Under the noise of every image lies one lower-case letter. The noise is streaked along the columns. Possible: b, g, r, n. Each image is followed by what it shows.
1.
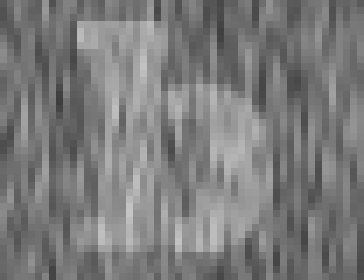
b
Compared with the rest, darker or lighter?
lighter
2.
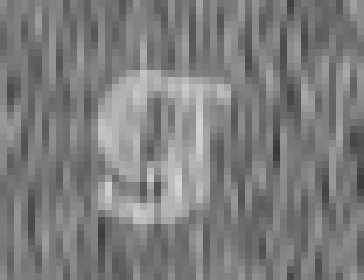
g
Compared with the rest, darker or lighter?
lighter
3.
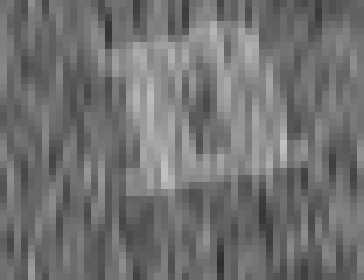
n
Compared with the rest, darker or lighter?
lighter
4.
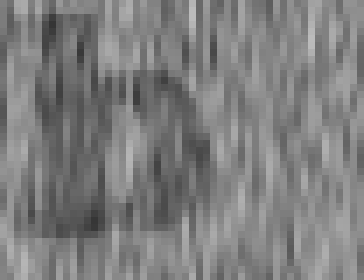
b
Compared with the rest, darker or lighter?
darker
